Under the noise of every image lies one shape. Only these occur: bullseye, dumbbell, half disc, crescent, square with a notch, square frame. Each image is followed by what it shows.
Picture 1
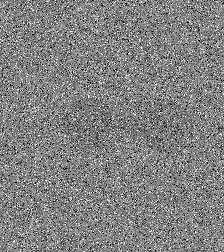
dumbbell
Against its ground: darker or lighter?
darker
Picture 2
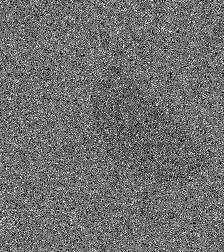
half disc
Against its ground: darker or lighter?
darker
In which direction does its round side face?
down and left
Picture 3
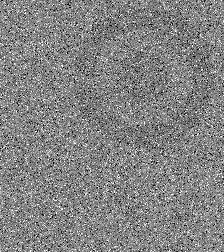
bullseye
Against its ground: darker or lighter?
darker
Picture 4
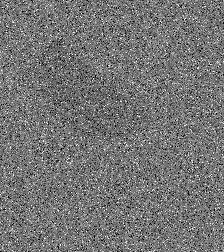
half disc
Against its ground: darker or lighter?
darker
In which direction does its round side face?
down and left
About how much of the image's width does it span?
half
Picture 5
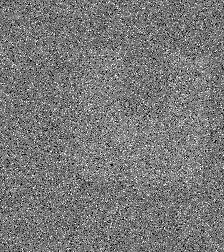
square with a notch
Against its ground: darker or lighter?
lighter
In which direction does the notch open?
up
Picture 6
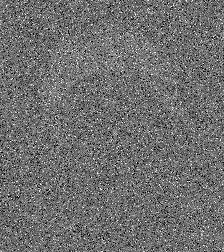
crescent
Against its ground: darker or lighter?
lighter
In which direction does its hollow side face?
down
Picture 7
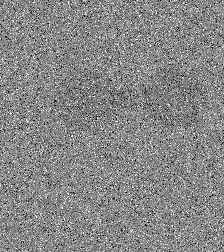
dumbbell
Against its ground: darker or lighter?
darker
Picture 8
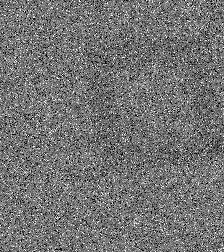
square frame
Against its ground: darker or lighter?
darker
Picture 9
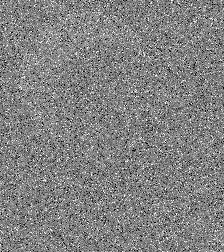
crescent
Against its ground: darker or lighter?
lighter
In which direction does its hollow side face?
down and right
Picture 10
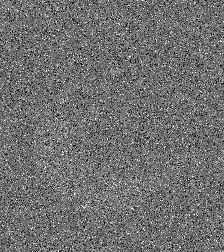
crescent
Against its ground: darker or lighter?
lighter
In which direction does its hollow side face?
up and right
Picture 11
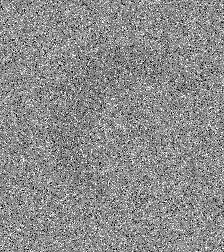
crescent
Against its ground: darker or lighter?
darker
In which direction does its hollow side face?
down and right
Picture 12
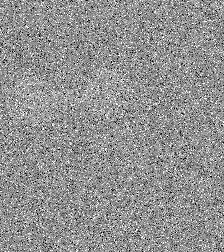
dumbbell
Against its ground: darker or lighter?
lighter
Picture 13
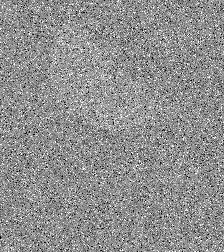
half disc
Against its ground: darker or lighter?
lighter
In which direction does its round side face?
down and left
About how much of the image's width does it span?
half
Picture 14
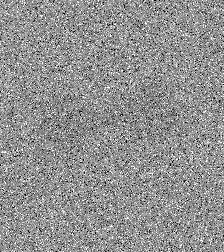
dumbbell
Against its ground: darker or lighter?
darker
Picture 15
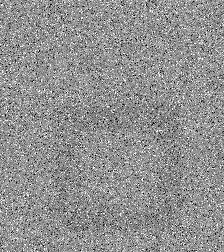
square frame
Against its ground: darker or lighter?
darker
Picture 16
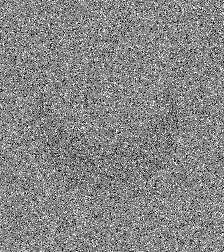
crescent
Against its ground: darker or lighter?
darker
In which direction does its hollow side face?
up
